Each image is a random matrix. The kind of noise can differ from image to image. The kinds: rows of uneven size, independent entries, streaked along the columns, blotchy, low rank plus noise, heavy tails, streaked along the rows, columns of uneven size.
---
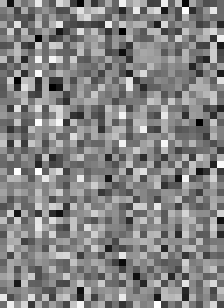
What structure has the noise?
low rank plus noise
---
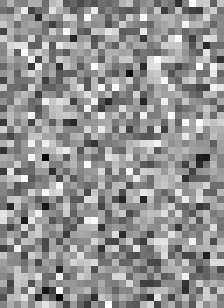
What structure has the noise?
independent entries
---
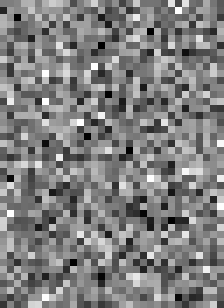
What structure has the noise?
independent entries
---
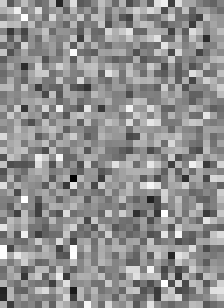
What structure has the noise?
low rank plus noise
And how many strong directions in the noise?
three or four
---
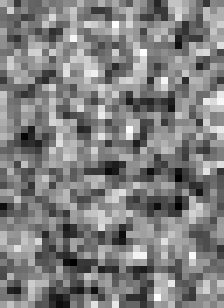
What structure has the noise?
blotchy
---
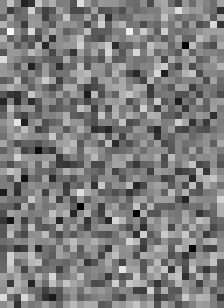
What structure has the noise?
independent entries
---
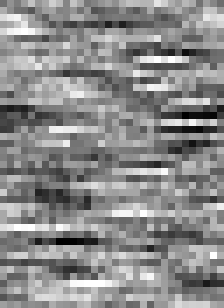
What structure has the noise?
streaked along the rows
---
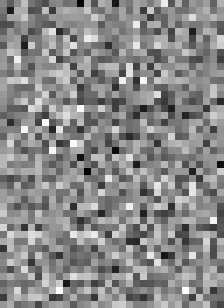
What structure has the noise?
independent entries
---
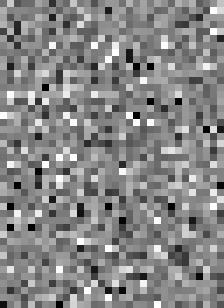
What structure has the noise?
heavy tails
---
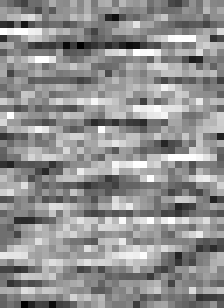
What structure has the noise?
streaked along the rows
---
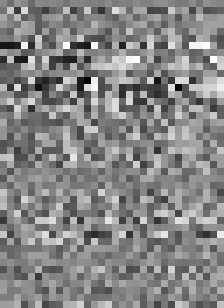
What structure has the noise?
rows of uneven size
